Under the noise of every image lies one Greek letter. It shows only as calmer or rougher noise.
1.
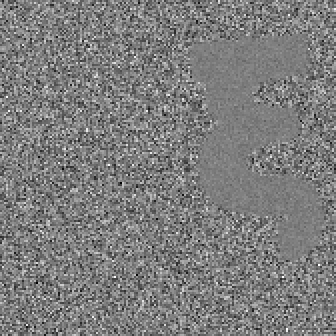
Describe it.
calm xi
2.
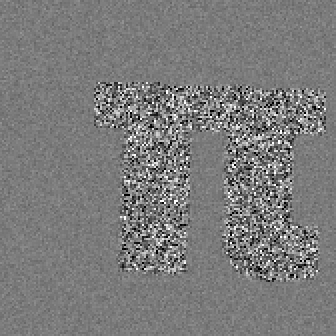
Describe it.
rough pi
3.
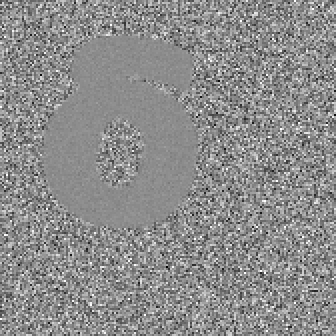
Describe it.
calm delta
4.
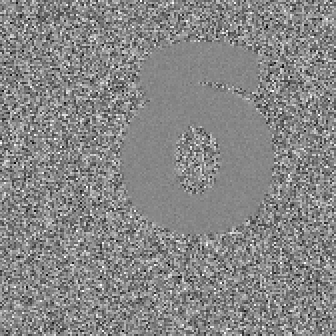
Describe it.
calm delta
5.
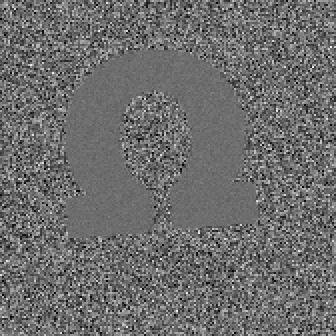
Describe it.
calm omega
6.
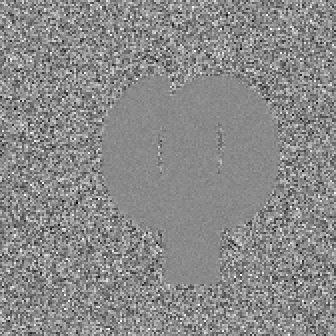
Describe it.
calm phi
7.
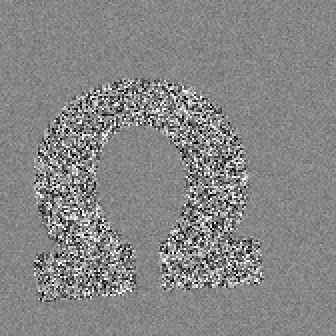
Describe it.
rough omega
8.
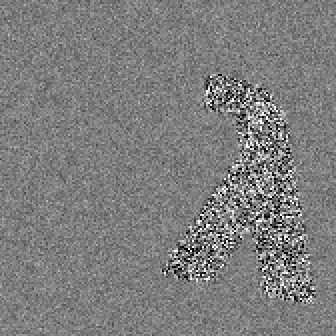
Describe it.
rough lambda
